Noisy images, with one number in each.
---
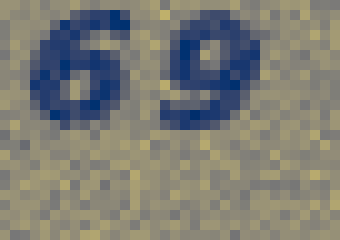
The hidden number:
69
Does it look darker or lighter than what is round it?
darker
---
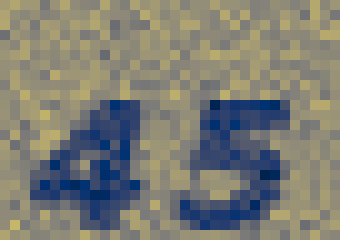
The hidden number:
45
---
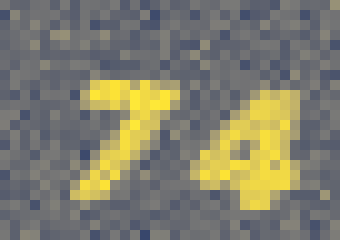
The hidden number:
74
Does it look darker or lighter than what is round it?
lighter
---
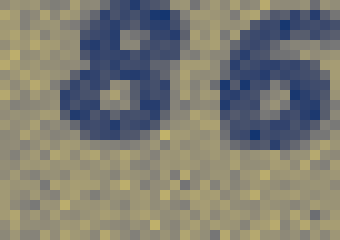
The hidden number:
86
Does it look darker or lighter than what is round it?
darker
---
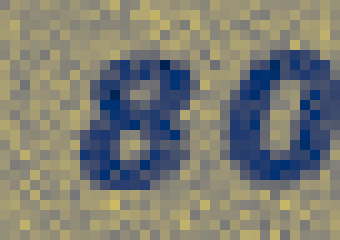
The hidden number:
80
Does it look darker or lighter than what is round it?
darker
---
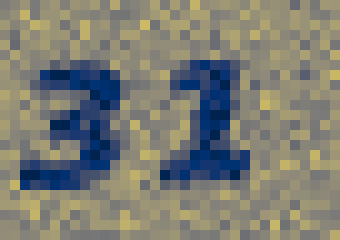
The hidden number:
31
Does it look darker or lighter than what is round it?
darker
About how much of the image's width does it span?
two thirds
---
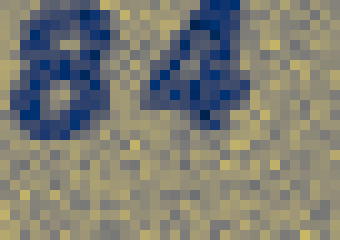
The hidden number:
84
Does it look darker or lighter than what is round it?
darker
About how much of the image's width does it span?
two thirds
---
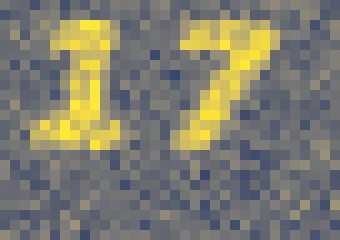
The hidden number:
17
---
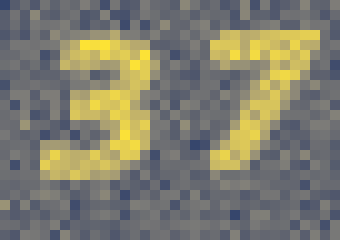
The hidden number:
37
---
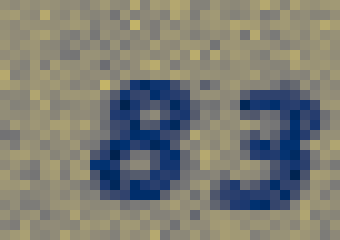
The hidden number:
83
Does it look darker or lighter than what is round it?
darker
